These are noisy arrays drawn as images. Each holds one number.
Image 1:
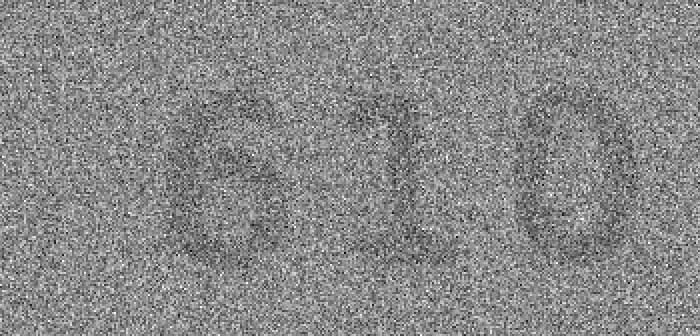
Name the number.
610
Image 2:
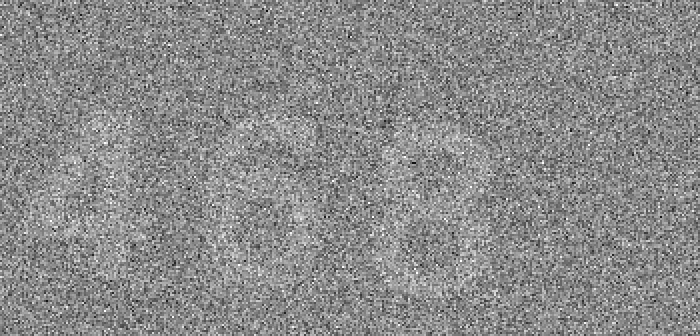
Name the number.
468
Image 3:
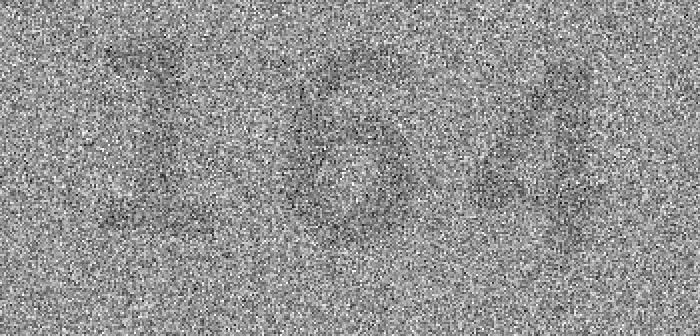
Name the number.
164
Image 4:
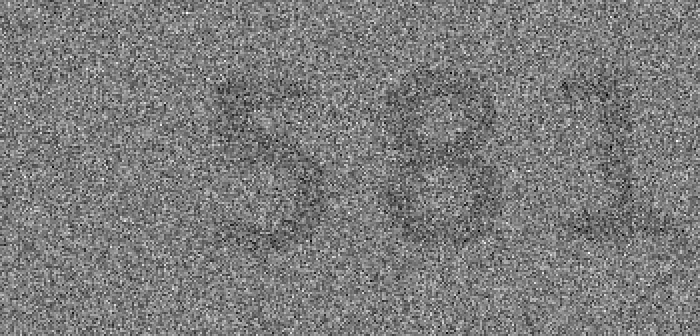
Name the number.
581
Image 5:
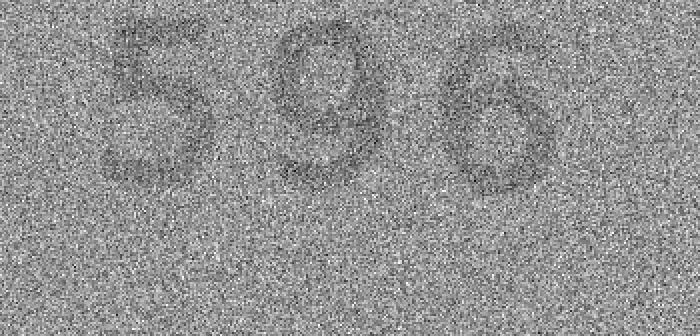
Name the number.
596
